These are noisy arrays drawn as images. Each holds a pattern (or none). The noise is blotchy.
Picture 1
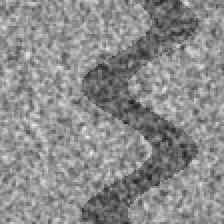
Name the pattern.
a wavy band
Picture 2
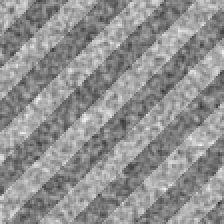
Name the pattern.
diagonal stripes
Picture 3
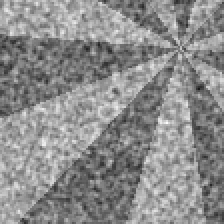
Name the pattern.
spokes from one point
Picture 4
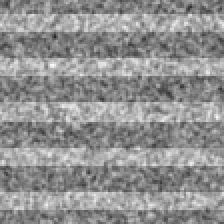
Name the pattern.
horizontal stripes
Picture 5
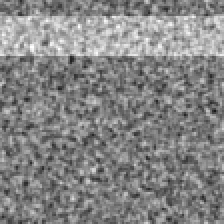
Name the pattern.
one horizontal stripe
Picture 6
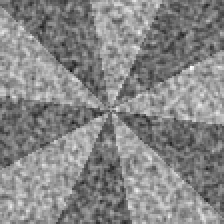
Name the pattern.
spokes from one point
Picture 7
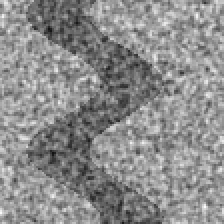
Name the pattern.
a wavy band
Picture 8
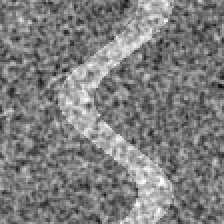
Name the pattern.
a wavy band
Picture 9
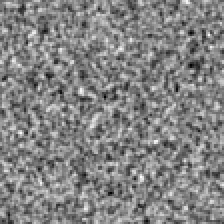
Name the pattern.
only noise
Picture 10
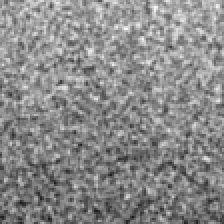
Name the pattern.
a smooth slope
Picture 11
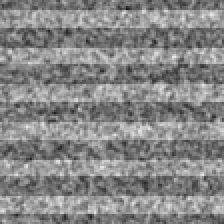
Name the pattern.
horizontal stripes
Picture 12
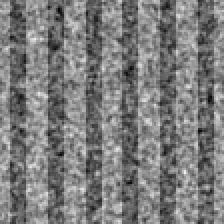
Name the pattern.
vertical stripes
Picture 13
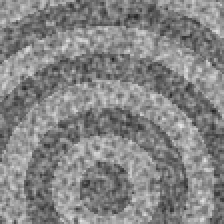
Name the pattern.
rings round one point
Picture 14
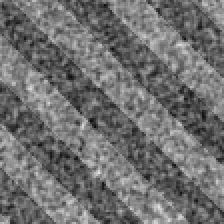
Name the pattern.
diagonal stripes
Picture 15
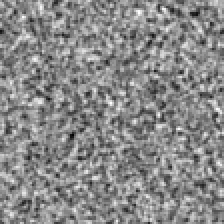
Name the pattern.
only noise
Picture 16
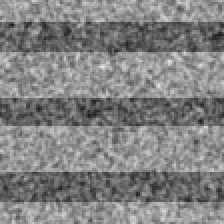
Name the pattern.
horizontal stripes
